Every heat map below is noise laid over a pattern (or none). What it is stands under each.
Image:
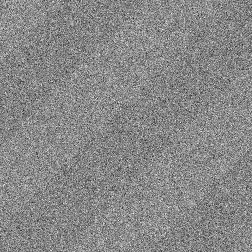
diagonal stripes
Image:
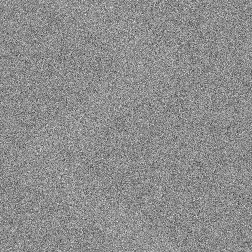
a wavy band
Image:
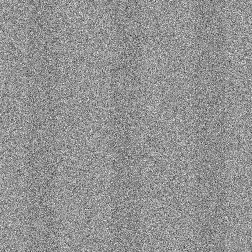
vertical stripes
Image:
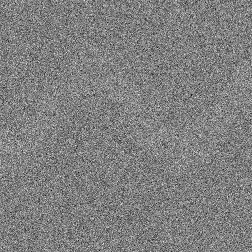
a wavy band
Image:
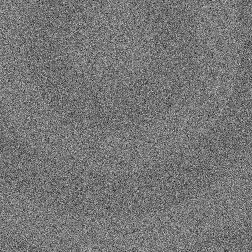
rings round one point
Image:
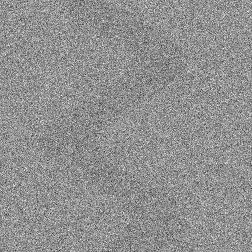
a wavy band
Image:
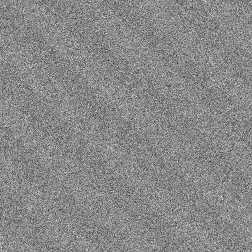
diagonal stripes
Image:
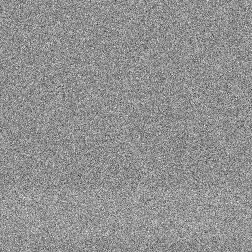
one horizontal stripe
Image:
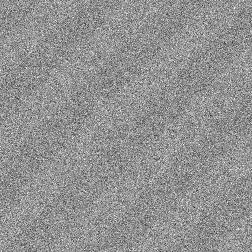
diagonal stripes
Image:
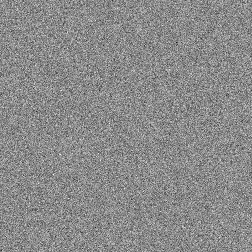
only noise
